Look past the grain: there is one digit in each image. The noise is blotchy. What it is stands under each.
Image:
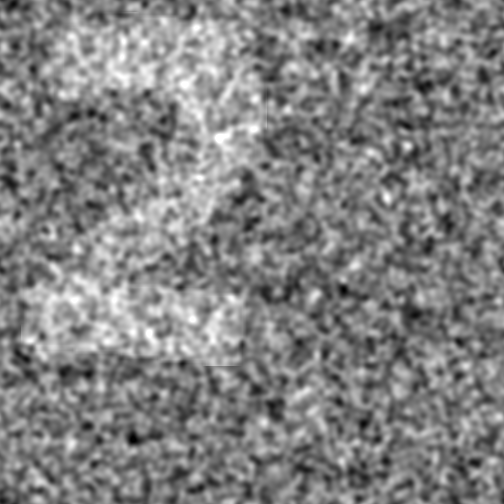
2
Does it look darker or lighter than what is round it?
lighter
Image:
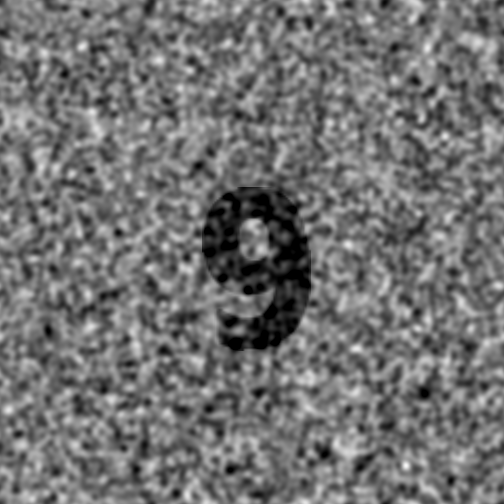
9
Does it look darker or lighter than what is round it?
darker
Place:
centre
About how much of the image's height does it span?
a third
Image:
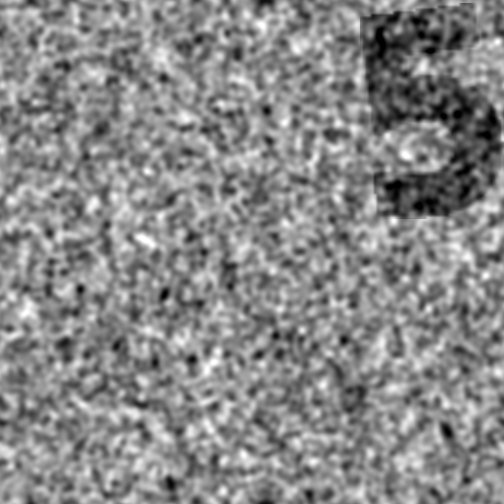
5
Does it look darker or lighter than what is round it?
darker
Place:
top right
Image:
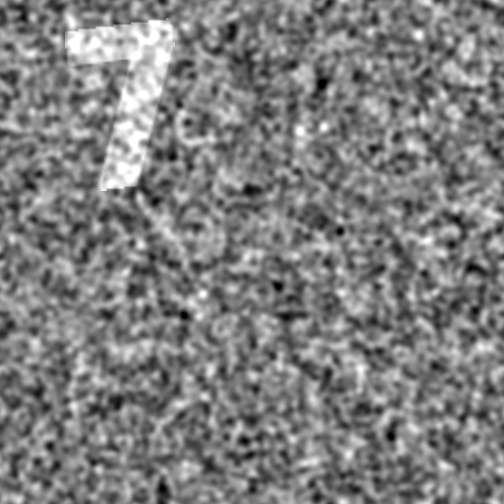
7
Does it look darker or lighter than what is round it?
lighter
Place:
top left
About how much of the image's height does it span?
a third
